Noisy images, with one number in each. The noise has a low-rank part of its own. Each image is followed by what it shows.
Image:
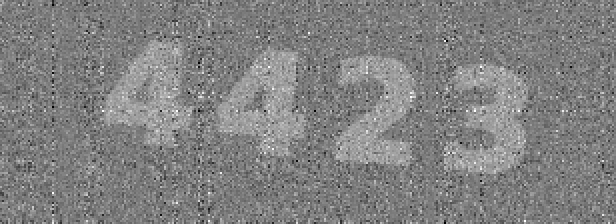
4423
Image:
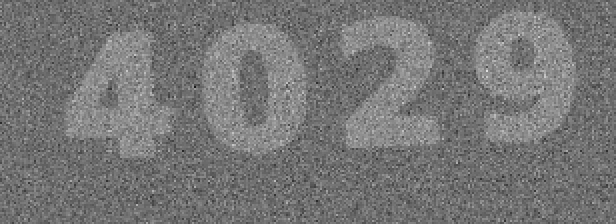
4029
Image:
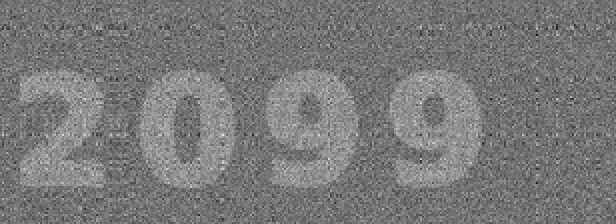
2099
